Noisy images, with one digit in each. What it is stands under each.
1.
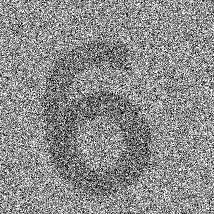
6
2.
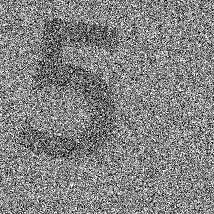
5
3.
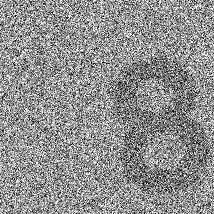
8
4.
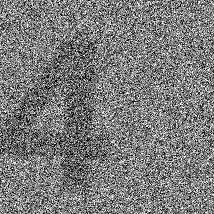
4
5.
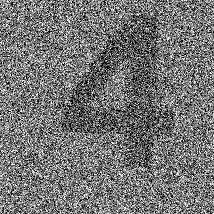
4
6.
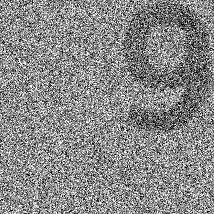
9
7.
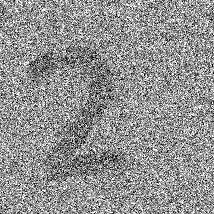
2
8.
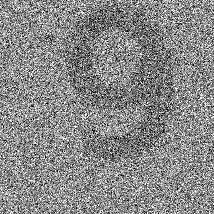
9
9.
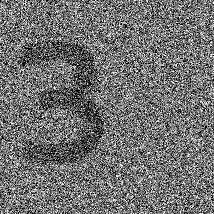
3
